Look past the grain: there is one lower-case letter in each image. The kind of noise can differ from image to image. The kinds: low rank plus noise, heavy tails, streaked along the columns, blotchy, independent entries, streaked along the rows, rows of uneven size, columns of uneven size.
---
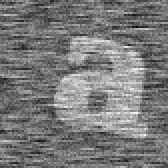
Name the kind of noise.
streaked along the rows
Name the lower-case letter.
a
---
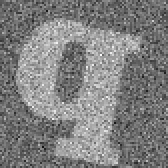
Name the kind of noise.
independent entries
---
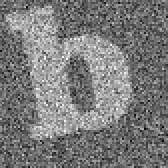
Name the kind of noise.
independent entries
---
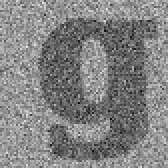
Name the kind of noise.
independent entries
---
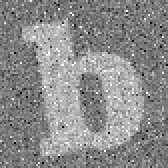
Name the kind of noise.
heavy tails
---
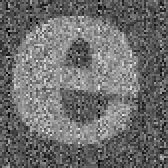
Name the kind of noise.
columns of uneven size
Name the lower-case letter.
e
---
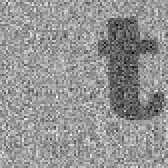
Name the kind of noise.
low rank plus noise
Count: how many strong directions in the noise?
three or four
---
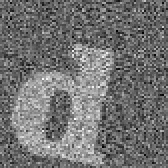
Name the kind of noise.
low rank plus noise
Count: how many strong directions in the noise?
one
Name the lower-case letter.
d
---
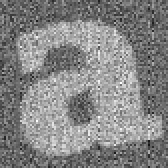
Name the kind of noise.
columns of uneven size
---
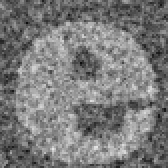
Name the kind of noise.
blotchy
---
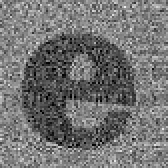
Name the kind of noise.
low rank plus noise
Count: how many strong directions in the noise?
one
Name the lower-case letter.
e
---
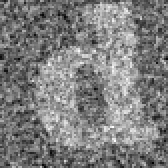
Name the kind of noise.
blotchy
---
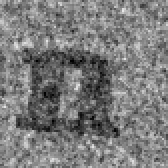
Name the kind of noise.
blotchy
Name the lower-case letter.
n
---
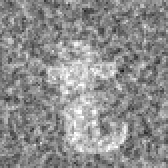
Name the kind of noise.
blotchy
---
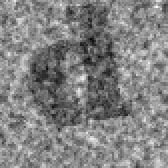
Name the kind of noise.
blotchy
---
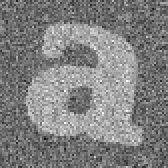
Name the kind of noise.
low rank plus noise
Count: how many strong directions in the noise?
five to eight
